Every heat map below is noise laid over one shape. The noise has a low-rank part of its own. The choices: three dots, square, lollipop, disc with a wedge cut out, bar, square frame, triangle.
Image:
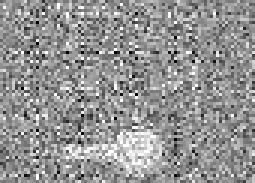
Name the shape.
lollipop
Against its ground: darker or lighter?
lighter
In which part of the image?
bottom middle
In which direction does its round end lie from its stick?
right
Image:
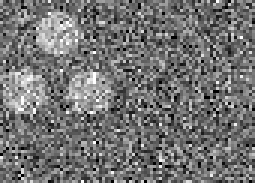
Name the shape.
three dots
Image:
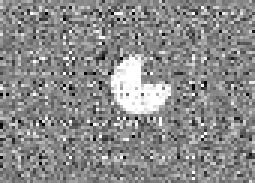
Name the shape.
disc with a wedge cut out
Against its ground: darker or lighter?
lighter
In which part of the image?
centre
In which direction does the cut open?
up and right
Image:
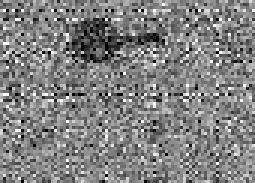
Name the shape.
lollipop
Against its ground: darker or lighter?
darker
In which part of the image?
top middle
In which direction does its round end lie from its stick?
left
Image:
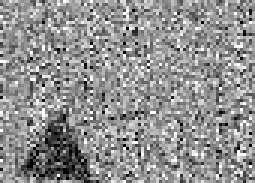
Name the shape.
triangle
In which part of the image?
bottom left
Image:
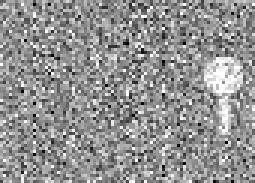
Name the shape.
lollipop
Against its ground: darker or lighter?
lighter
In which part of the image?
middle right
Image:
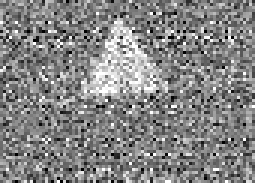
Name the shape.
triangle
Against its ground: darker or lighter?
lighter
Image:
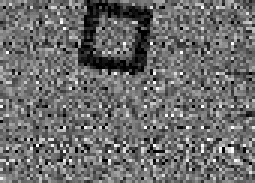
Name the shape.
square frame
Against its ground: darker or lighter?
darker
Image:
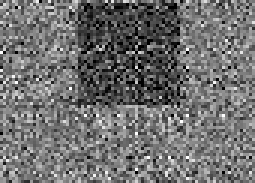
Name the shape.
square
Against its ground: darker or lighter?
darker
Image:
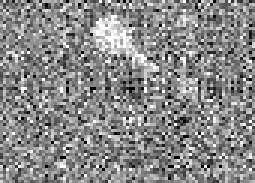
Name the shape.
lollipop
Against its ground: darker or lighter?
lighter
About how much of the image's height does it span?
a third
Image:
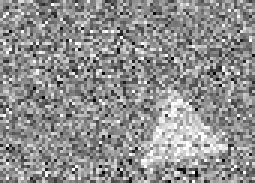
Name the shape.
triangle
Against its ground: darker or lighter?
lighter
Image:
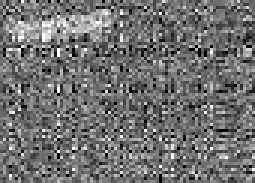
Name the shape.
bar
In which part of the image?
top left
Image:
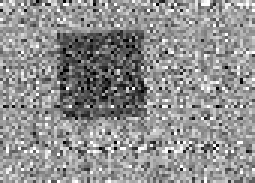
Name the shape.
square
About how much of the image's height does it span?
half
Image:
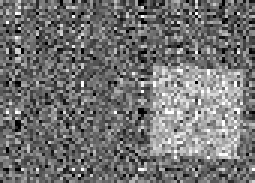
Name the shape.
square
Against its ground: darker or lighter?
lighter
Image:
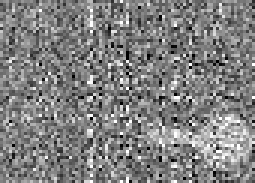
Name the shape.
lollipop
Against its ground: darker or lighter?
lighter
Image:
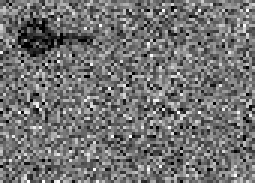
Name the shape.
lollipop
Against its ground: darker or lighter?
darker
